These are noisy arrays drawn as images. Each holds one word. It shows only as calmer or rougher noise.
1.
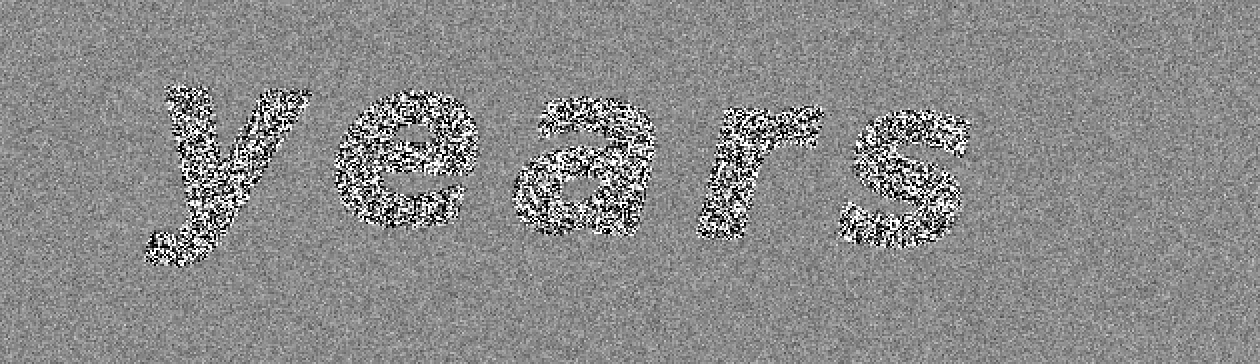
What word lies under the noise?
years
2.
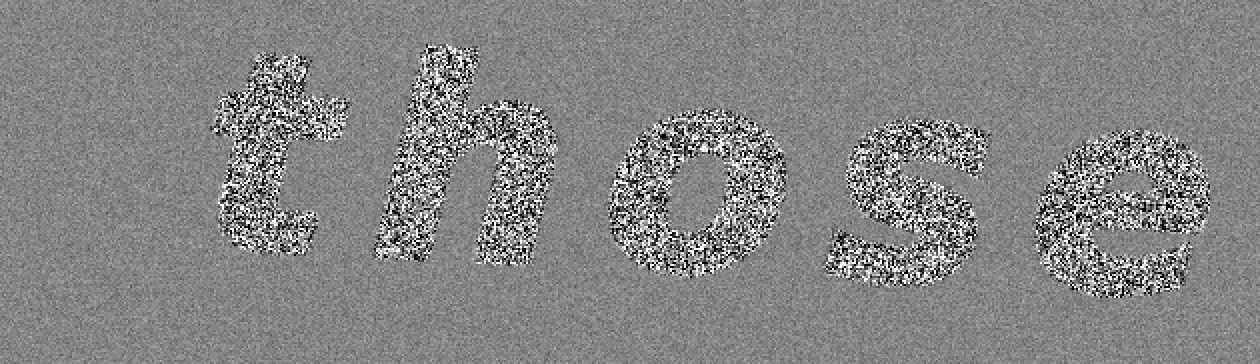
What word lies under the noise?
those
